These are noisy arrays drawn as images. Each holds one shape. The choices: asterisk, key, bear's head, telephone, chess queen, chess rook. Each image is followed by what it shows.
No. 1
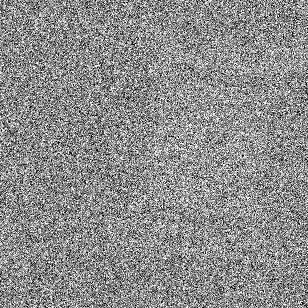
chess rook
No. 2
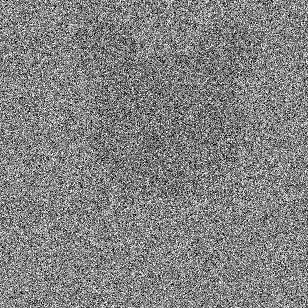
bear's head
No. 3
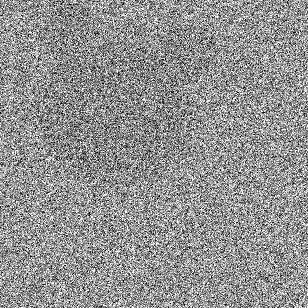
bear's head
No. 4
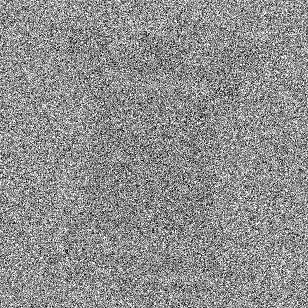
chess rook
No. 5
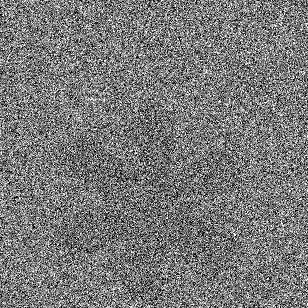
asterisk
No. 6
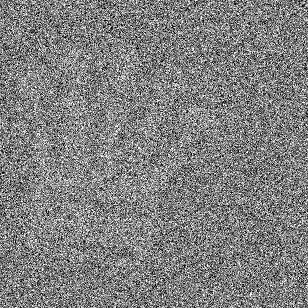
chess queen
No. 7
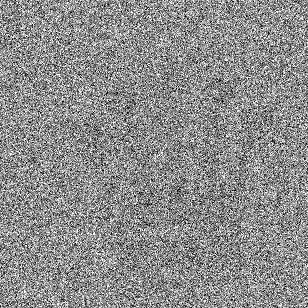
chess queen
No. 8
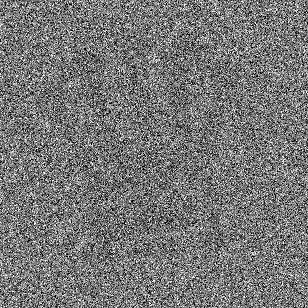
chess queen
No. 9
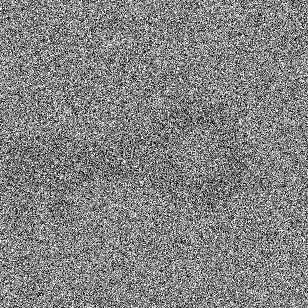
key
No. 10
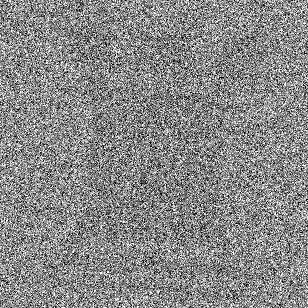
chess rook
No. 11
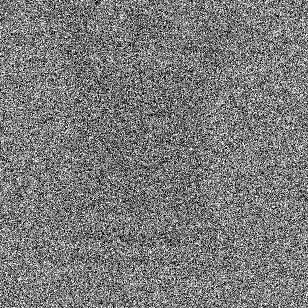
chess rook
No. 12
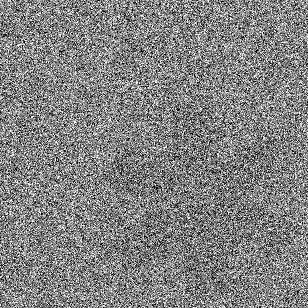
asterisk
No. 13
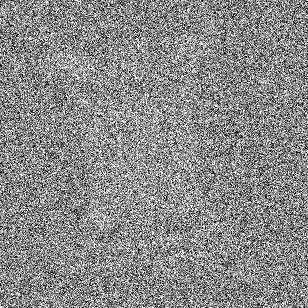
chess rook
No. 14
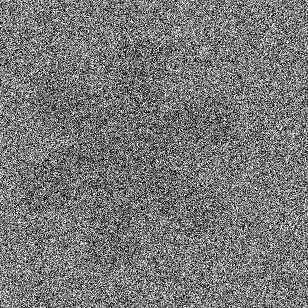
asterisk
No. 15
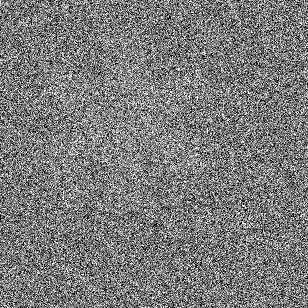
asterisk
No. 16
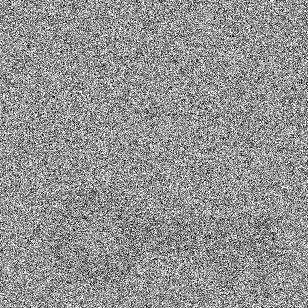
key
